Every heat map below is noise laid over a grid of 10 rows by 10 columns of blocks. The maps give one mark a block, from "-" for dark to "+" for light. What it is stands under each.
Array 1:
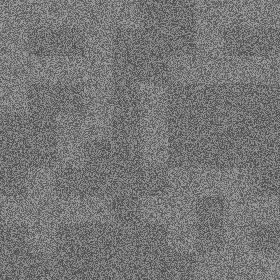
+++++--+++
+--+---+--
++++--++++
+--+-+----
--++-+----
--+--+----
-+----+++-
++++-++-++
-+----+-+-
-------+++
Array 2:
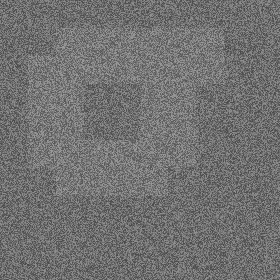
----------
--++++++--
-+++++++--
-++--++---
-++--++---
-++++++---
--++++----
----------
----------
----------
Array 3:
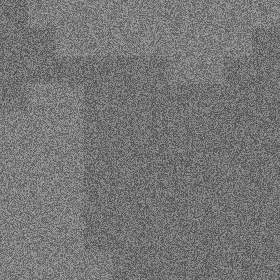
-+++++++++
--+++++++-
------++--
-++-------
+++-------
+++-------
+++-------
+++-------
+++-------
++++------
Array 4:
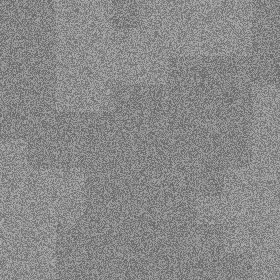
--++-++++-
--+++++++-
--++++----
--++-----+
---------+
+--------+
+++-----++
+++----+++
++------++
++-------+
